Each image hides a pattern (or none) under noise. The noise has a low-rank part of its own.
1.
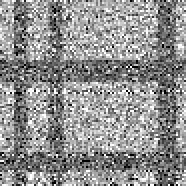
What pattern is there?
bands of rows crossing bands of columns
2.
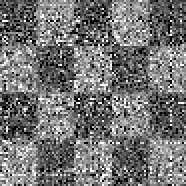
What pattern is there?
a checkerboard
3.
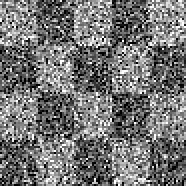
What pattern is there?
a checkerboard
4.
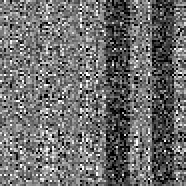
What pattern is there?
bands of columns
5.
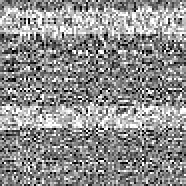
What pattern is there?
bands of rows
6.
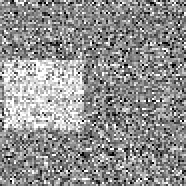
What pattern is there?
one block
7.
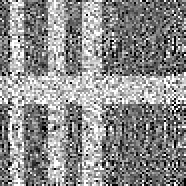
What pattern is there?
bands of rows crossing bands of columns
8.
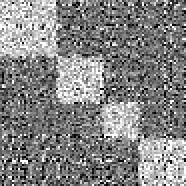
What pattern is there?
blocks along the diagonal
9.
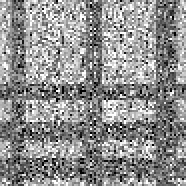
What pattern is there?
bands of rows crossing bands of columns
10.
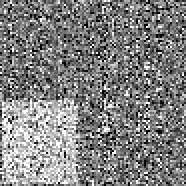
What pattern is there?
one block
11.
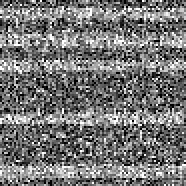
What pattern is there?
bands of rows
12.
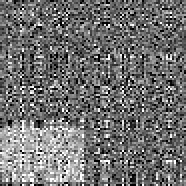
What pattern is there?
one block
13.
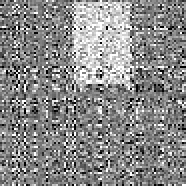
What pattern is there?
one block
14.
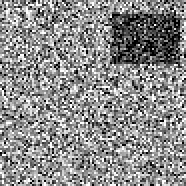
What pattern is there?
one block
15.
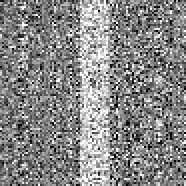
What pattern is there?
one band of columns
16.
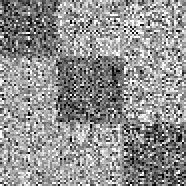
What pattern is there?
blocks along the diagonal
